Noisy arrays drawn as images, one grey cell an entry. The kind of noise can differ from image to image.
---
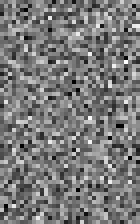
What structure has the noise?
independent entries
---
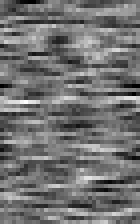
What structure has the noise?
streaked along the rows
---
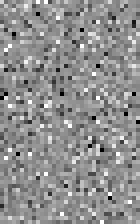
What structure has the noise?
heavy tails
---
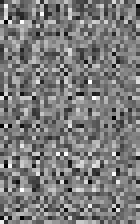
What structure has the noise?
low rank plus noise
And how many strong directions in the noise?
two
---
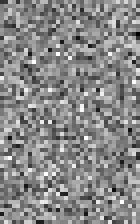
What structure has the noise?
independent entries
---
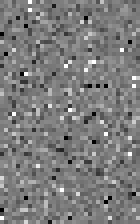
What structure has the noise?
heavy tails
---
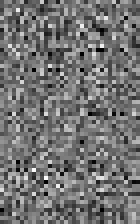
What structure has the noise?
low rank plus noise
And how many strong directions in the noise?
three or four
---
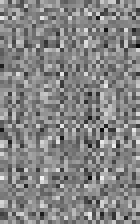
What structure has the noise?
low rank plus noise
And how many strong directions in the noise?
two
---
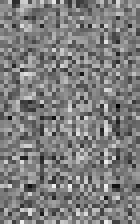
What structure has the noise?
low rank plus noise
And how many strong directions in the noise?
three or four
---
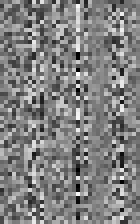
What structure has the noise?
columns of uneven size
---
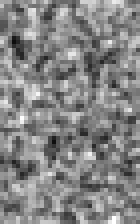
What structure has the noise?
blotchy
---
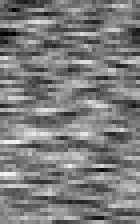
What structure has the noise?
streaked along the rows
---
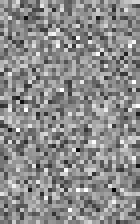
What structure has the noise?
independent entries
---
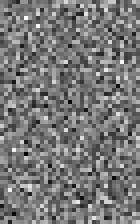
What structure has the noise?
independent entries
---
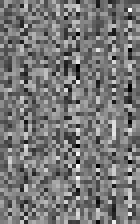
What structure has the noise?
columns of uneven size
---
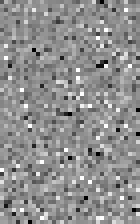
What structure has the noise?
heavy tails
